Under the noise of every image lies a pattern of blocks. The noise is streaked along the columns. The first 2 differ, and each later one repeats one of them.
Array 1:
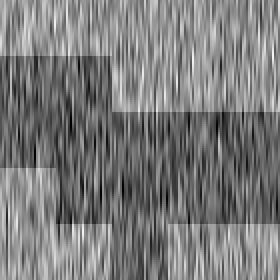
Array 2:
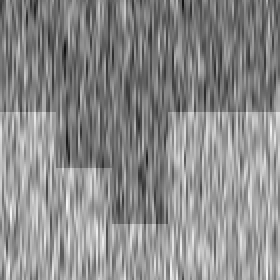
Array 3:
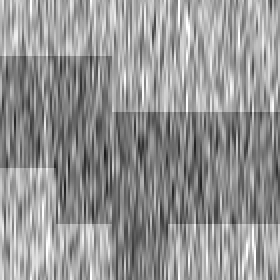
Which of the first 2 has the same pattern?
1
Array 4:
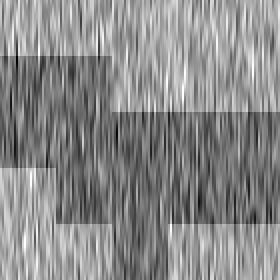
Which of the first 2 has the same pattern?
1
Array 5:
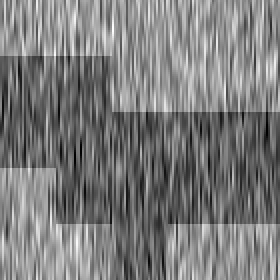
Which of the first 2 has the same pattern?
1
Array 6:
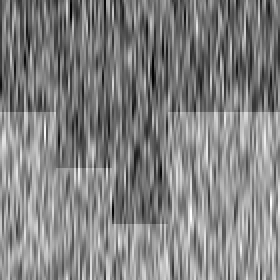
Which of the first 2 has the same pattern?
2
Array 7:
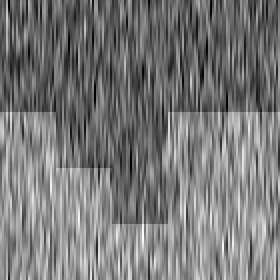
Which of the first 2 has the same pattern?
2
